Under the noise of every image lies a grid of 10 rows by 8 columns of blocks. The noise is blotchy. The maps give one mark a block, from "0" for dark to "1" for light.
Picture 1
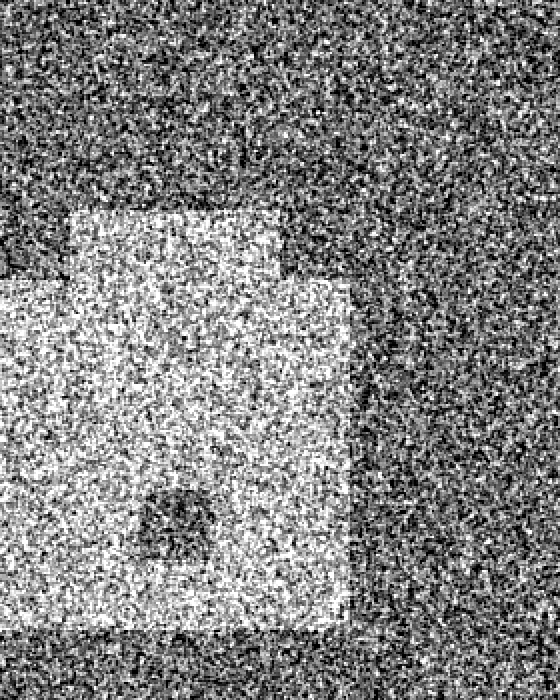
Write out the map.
0 0 0 0 0 0 0 0
0 0 0 0 0 0 0 0
0 0 0 0 0 0 0 0
0 1 1 1 0 0 0 0
1 1 1 1 1 0 0 0
1 1 1 1 1 0 0 0
1 1 1 1 1 0 0 0
1 1 0 1 1 0 0 0
1 1 1 1 1 0 0 0
0 0 0 0 0 0 0 0
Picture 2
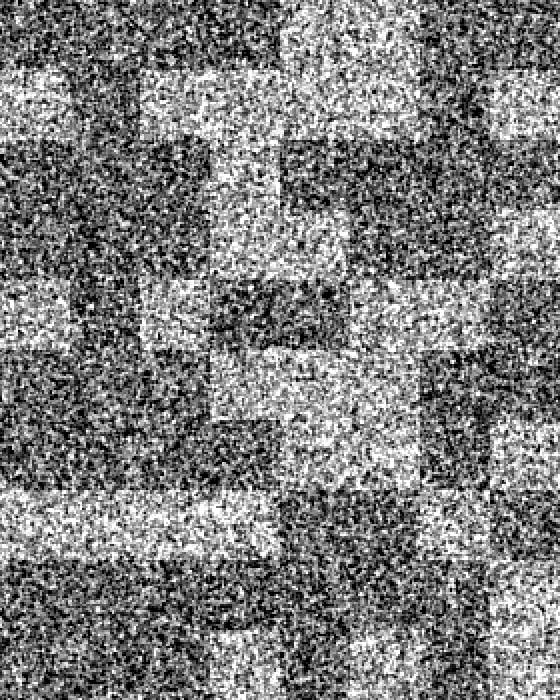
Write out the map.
0 0 0 0 1 1 0 0
1 0 1 1 1 1 0 1
0 0 0 1 0 0 0 0
0 0 0 1 1 0 0 1
1 0 1 0 0 1 1 0
0 0 0 1 1 1 0 0
0 0 0 0 1 1 0 1
1 1 1 1 0 0 1 0
0 0 0 0 0 0 0 1
0 0 0 1 0 1 0 1
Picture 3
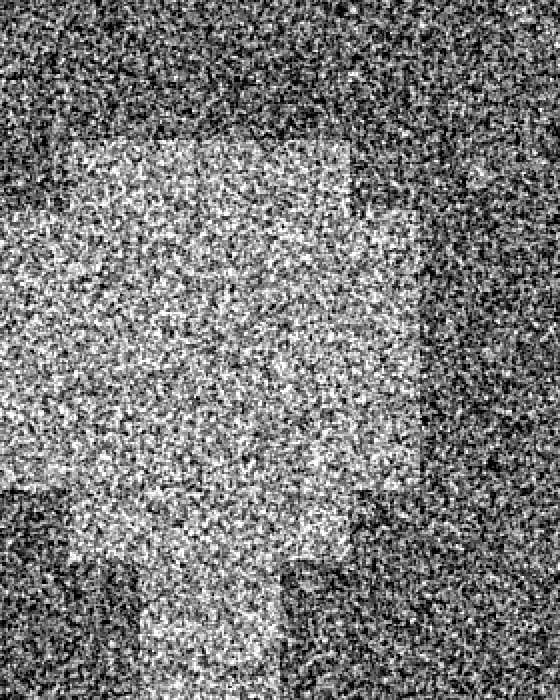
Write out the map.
0 0 0 0 0 0 0 0
0 0 0 0 0 0 0 0
0 1 1 1 1 0 0 0
1 1 1 1 1 1 0 0
1 1 1 1 1 1 0 0
1 1 1 1 1 1 0 0
1 1 1 1 1 1 0 0
0 1 1 1 1 0 0 0
0 0 1 1 0 0 0 0
0 0 1 1 0 0 0 0
